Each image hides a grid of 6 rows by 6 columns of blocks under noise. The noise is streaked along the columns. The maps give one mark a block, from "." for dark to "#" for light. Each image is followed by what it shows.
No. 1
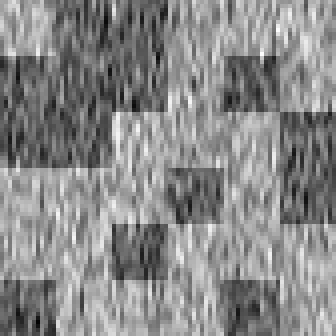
#..###
...#.#
..###.
###.#.
##.###
.###.#
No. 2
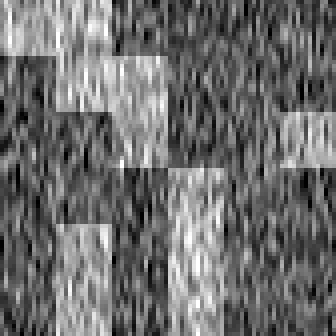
##....
.##...
..#..#
...#..
.#.#..
.#.#..
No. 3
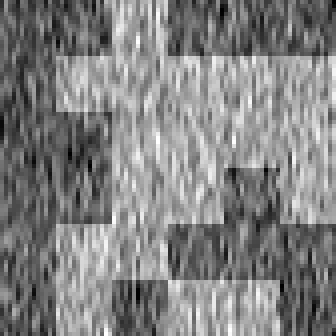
..#...
.#####
..####
..##.#
.##...
.#.##.
